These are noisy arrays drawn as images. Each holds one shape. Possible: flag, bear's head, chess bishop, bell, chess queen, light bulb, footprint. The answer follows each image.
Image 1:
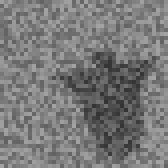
bell
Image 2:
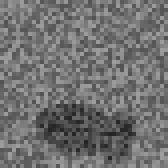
footprint
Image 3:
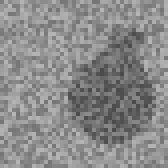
light bulb
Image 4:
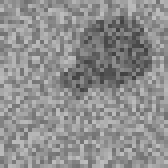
light bulb
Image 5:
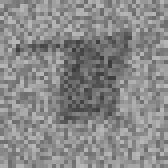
flag
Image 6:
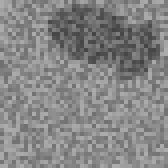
footprint
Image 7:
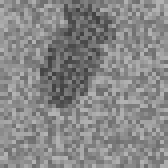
footprint
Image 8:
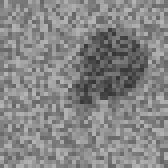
light bulb
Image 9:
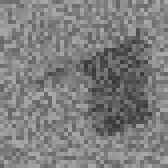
flag
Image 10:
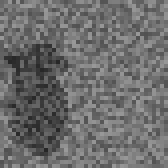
footprint
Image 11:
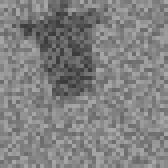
bell
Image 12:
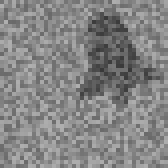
bell
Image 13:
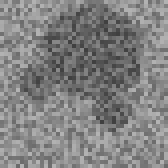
bear's head
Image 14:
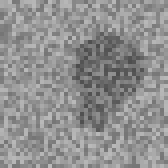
light bulb
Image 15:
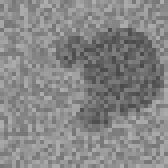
bear's head
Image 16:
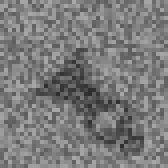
chess bishop
